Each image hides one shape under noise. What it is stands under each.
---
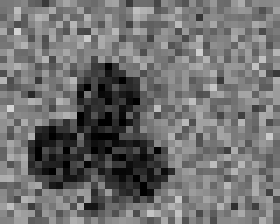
club
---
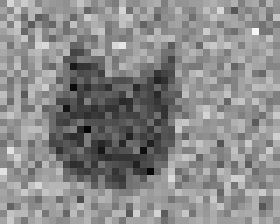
cat's head
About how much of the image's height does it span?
two thirds
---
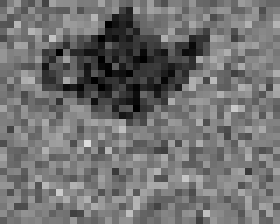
teapot
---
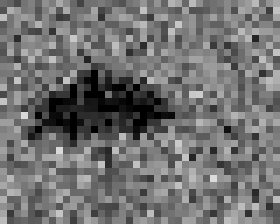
umbrella
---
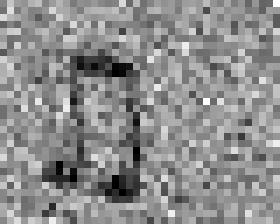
pair of musical notes
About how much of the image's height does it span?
two thirds
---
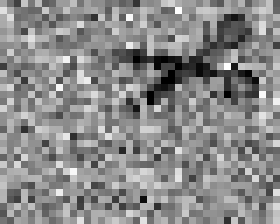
pair of scissors
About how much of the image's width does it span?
half
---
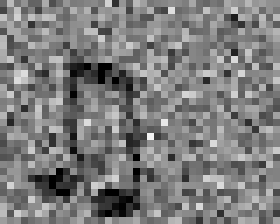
pair of musical notes
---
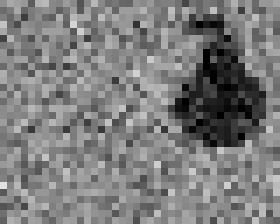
pear
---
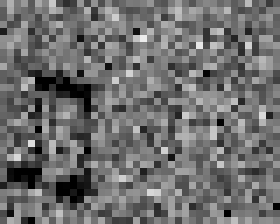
pair of musical notes
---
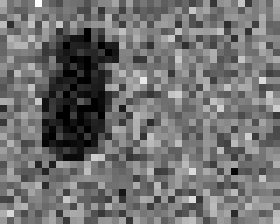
footprint
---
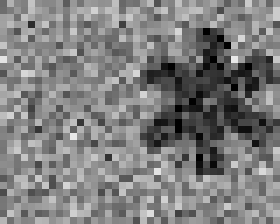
asterisk
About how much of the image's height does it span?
two thirds
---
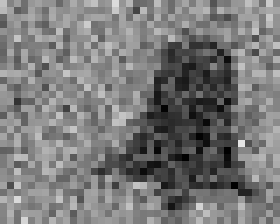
bell
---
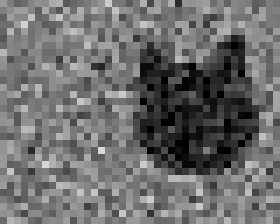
cat's head
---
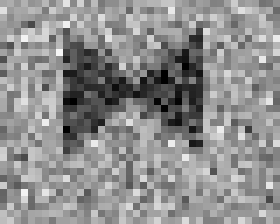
bow tie
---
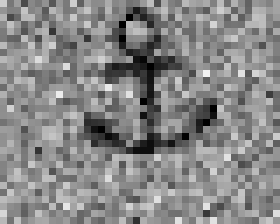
anchor
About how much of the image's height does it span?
two thirds
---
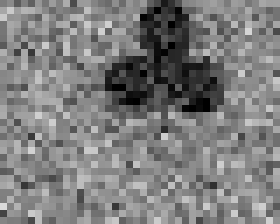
club
